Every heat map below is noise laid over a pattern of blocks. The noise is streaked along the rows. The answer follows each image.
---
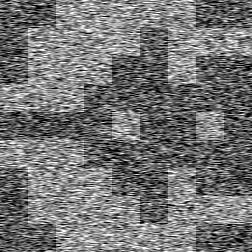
top and bottom mirror each other
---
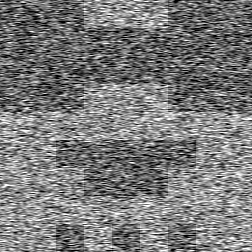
left and right mirror each other
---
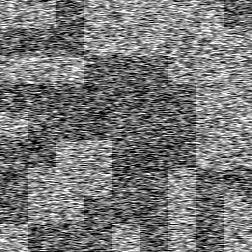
mirrored about the diagonal from the bottom left
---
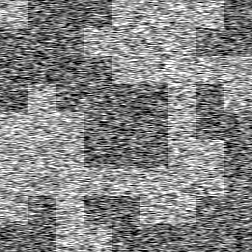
mirrored about the diagonal from the top left
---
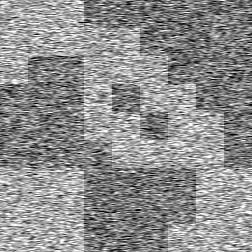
mirrored about the diagonal from the bottom left
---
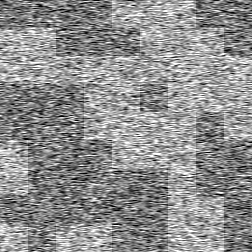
mirrored about the diagonal from the bottom left
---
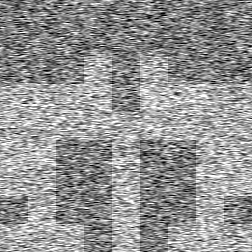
left and right mirror each other
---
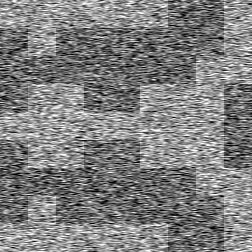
top and bottom mirror each other
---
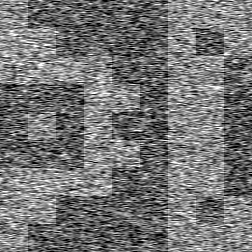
top and bottom mirror each other
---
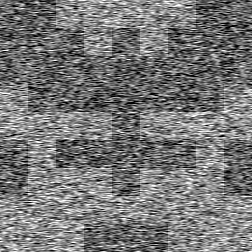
left and right mirror each other
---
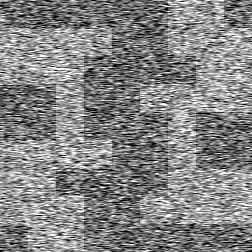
the same after a half turn
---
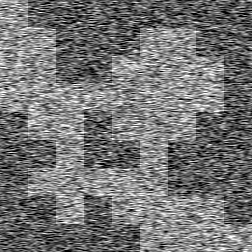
mirrored about the diagonal from the bottom left
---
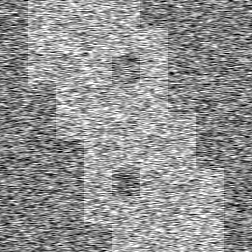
the same after a half turn
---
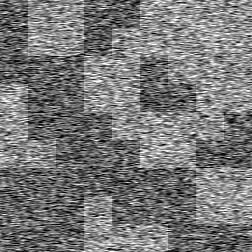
mirrored about the diagonal from the bottom left
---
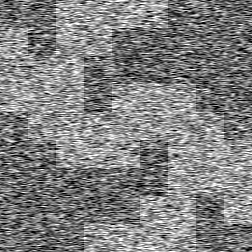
the same after a half turn
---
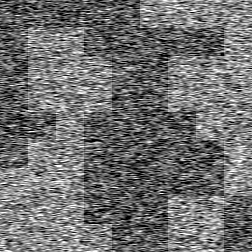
no symmetry
